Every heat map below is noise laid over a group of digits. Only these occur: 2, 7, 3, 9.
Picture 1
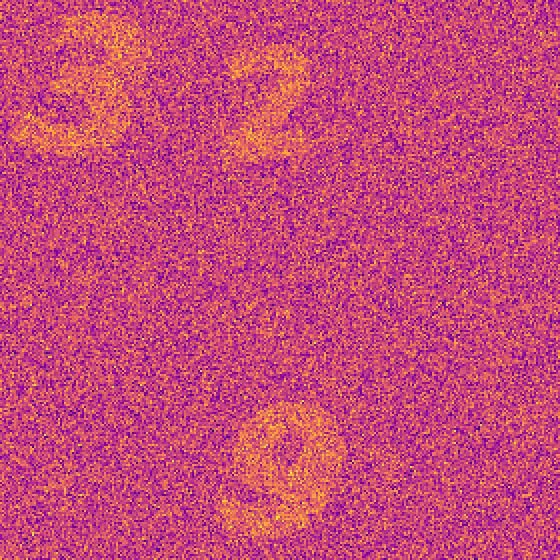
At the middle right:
nothing
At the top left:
3
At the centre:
nothing
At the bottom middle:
9
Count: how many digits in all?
3
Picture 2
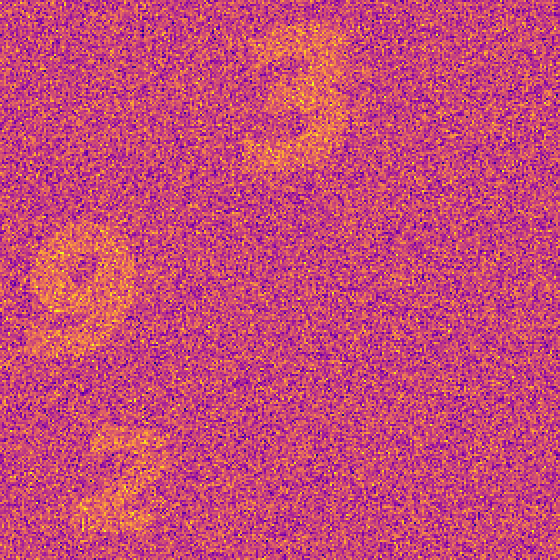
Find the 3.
top middle
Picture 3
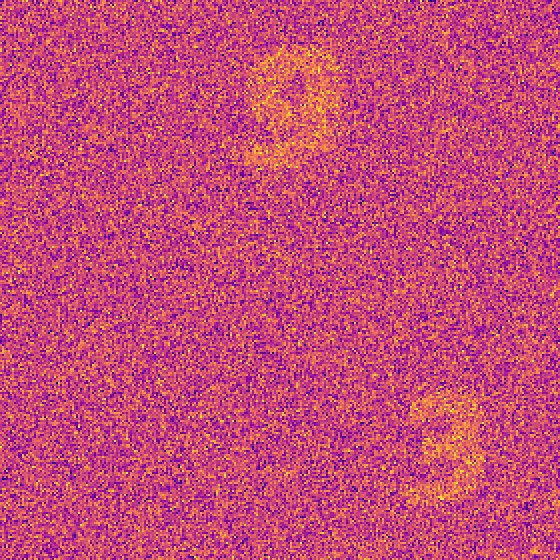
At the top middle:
9
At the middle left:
nothing
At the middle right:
nothing
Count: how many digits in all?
2
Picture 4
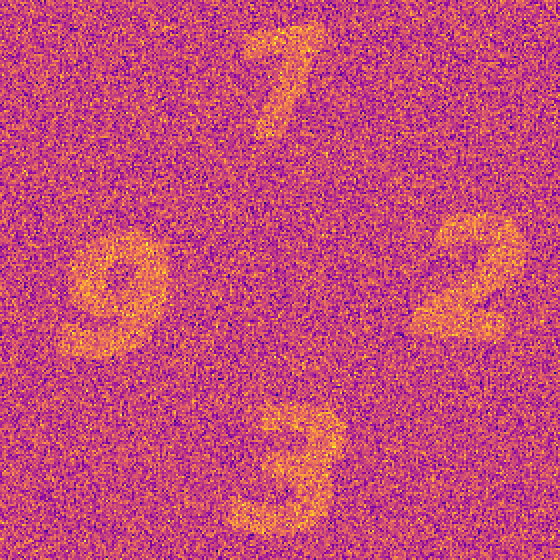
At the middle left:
9
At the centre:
nothing
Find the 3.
bottom middle
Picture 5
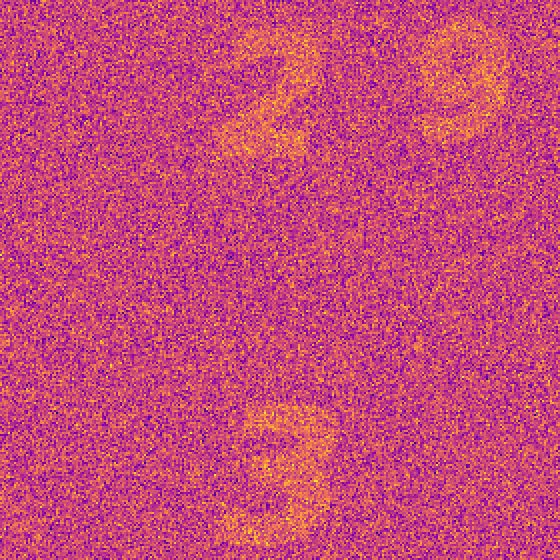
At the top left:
nothing
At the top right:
9
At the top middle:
2
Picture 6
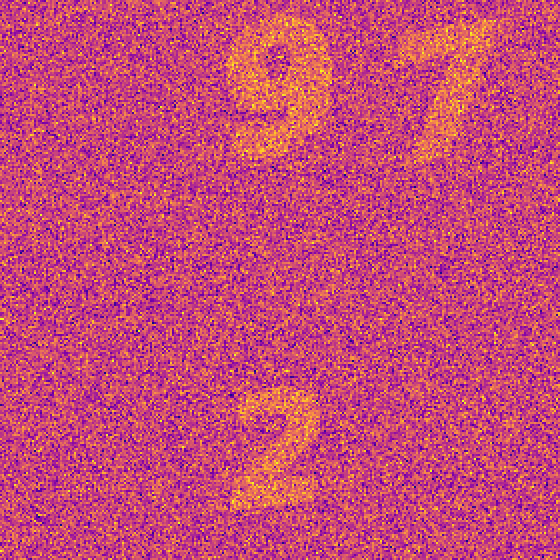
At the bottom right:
nothing
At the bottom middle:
2
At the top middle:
9
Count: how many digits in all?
3
